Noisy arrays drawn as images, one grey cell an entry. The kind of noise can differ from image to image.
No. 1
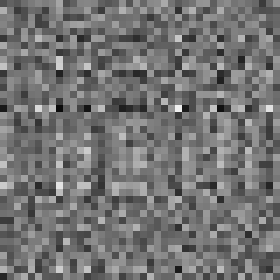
low rank plus noise
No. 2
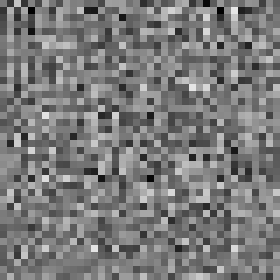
low rank plus noise
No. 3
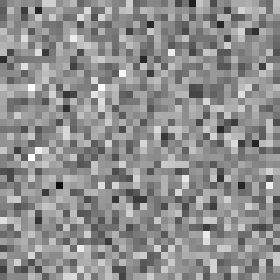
independent entries
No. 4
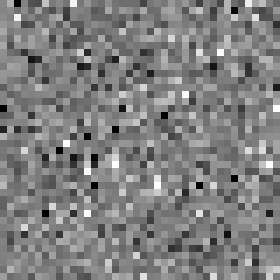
heavy tails
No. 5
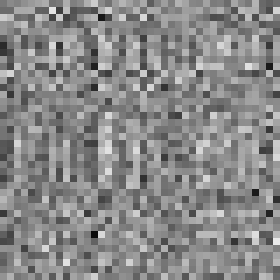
low rank plus noise
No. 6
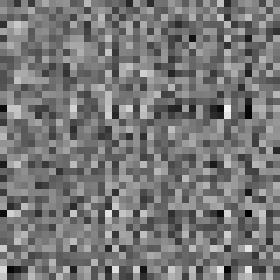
low rank plus noise
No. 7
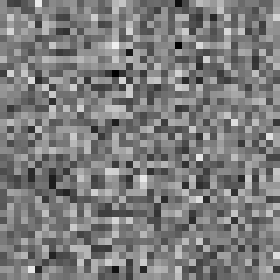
low rank plus noise
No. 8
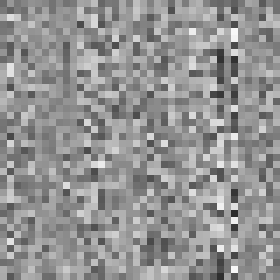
columns of uneven size
